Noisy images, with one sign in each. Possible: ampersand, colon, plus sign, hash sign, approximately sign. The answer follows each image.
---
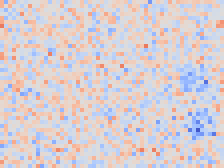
colon
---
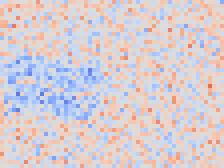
approximately sign
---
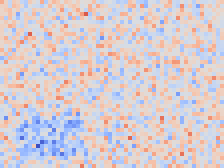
approximately sign
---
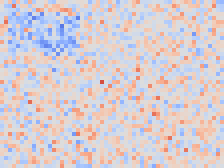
approximately sign
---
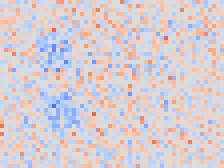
colon
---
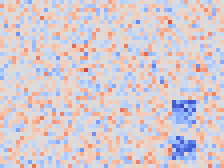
colon
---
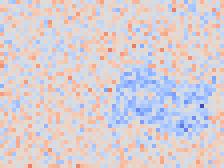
approximately sign
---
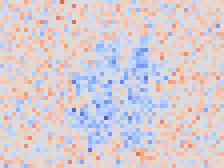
hash sign
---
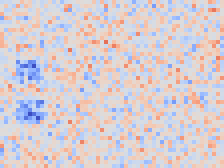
colon
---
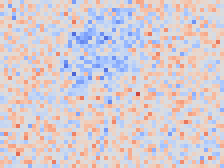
hash sign
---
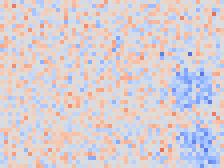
colon
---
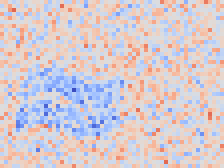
approximately sign
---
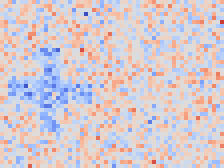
plus sign
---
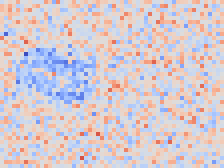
approximately sign
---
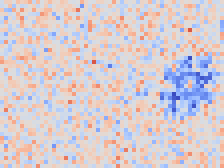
hash sign
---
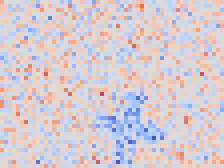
plus sign
